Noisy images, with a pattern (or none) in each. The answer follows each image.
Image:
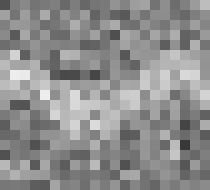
a wavy band
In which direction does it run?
left to right
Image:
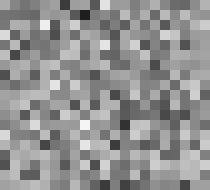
only noise
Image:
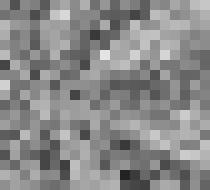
spokes from one point
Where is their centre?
middle left
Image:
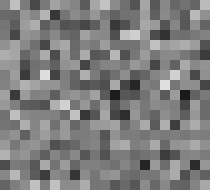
only noise
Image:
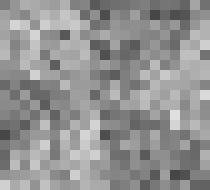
spokes from one point
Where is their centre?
centre
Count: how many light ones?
3
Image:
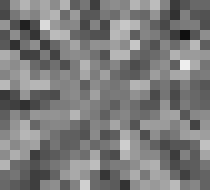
spokes from one point
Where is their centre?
centre
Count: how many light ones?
8
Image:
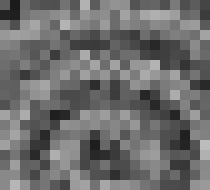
rings round one point
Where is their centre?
bottom middle
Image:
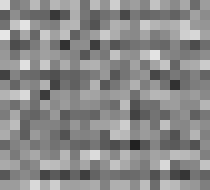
horizontal stripes
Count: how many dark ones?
6
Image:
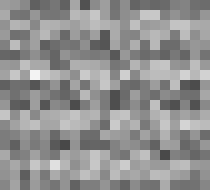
horizontal stripes
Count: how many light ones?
4
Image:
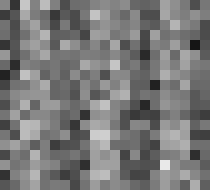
vertical stripes
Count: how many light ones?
3
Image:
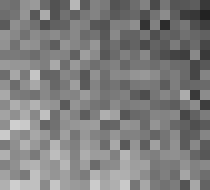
a smooth slope
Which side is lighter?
bottom left
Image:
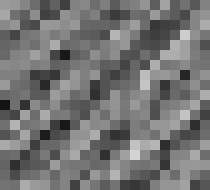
diagonal stripes
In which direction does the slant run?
bottom left to top right
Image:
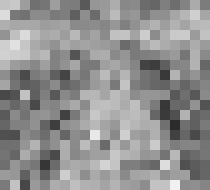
spokes from one point
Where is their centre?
top middle
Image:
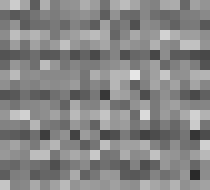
horizontal stripes
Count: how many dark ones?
5
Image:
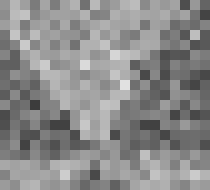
spokes from one point
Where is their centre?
bottom middle
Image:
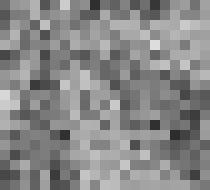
spokes from one point
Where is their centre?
top left
